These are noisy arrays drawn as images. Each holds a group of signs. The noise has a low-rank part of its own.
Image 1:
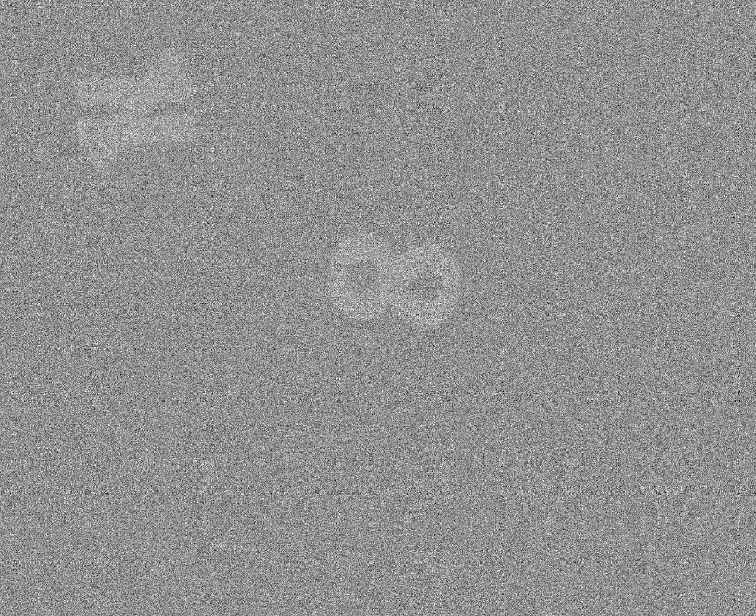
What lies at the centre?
infinity sign
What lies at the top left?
not-equal sign
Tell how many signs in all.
2
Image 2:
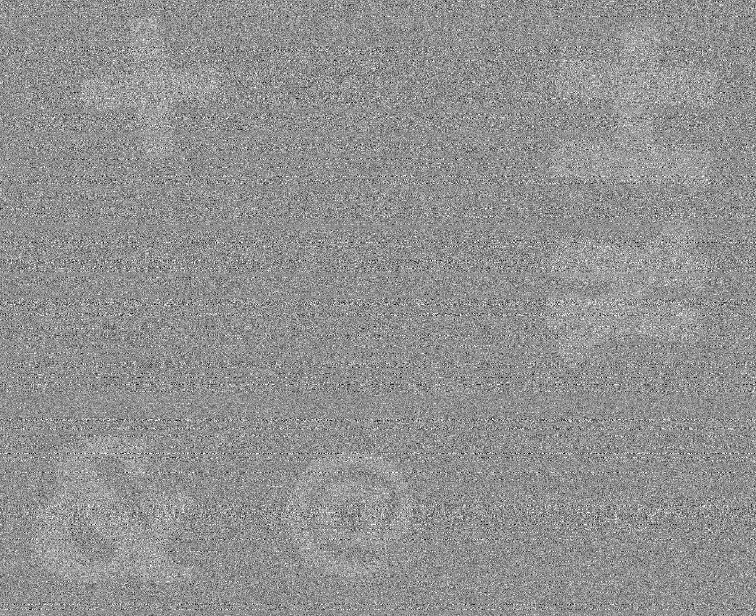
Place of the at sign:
bottom middle
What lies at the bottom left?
ampersand
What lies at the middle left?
nothing
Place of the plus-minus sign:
top right
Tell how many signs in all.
5
